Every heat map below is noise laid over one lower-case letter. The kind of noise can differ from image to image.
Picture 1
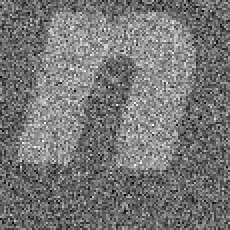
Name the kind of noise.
independent entries
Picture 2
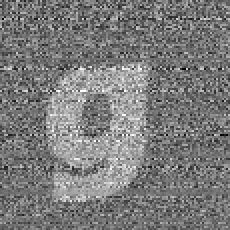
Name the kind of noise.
rows of uneven size
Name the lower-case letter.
g
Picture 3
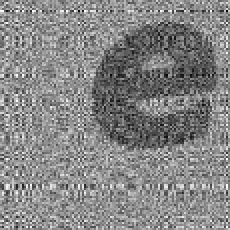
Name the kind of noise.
low rank plus noise
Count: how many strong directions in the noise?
one
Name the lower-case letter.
e
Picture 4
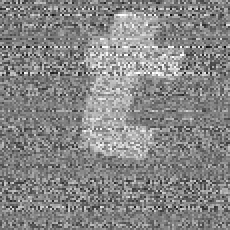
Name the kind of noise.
rows of uneven size
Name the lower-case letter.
t
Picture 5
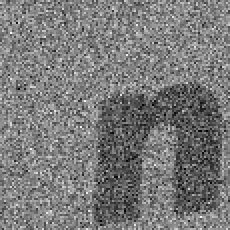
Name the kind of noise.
independent entries
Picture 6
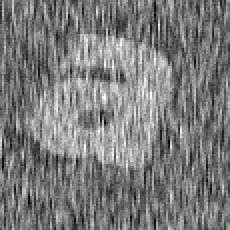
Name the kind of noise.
streaked along the columns
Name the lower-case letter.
a
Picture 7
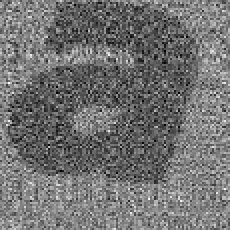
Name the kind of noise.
low rank plus noise
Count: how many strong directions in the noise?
three or four
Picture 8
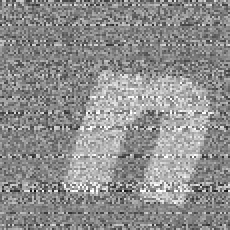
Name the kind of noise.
rows of uneven size
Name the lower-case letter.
n
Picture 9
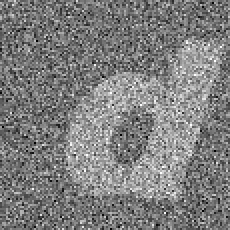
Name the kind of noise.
independent entries
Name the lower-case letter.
d
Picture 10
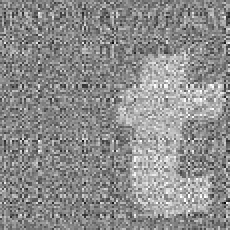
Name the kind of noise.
low rank plus noise
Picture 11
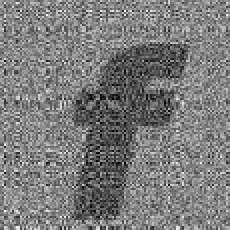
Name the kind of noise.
low rank plus noise
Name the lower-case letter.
f
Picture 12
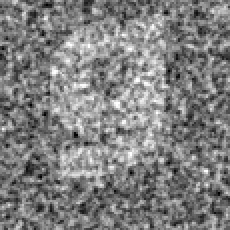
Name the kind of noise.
blotchy
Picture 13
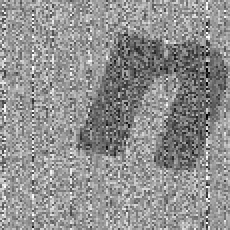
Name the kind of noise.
columns of uneven size
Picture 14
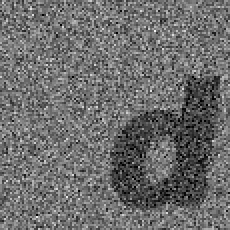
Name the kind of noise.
independent entries
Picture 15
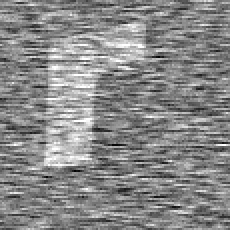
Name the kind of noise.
streaked along the rows
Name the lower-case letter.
r
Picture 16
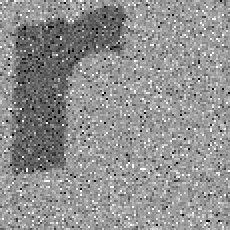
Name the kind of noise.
heavy tails
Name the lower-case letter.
r
